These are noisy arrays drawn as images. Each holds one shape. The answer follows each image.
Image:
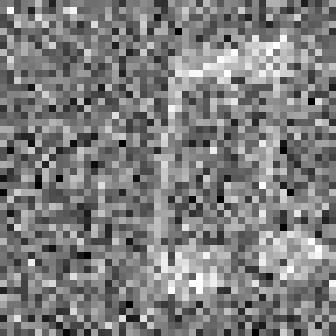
pair of musical notes
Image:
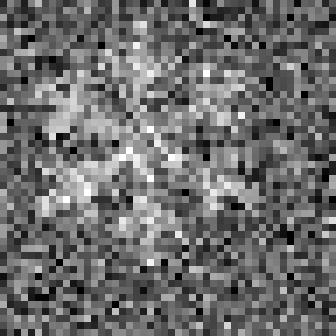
snowflake
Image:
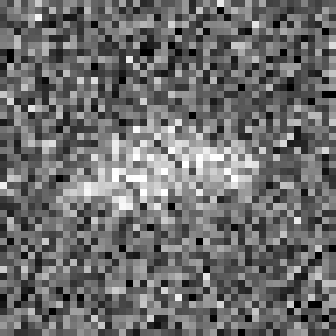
umbrella
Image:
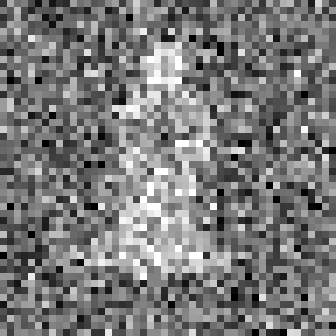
chess bishop
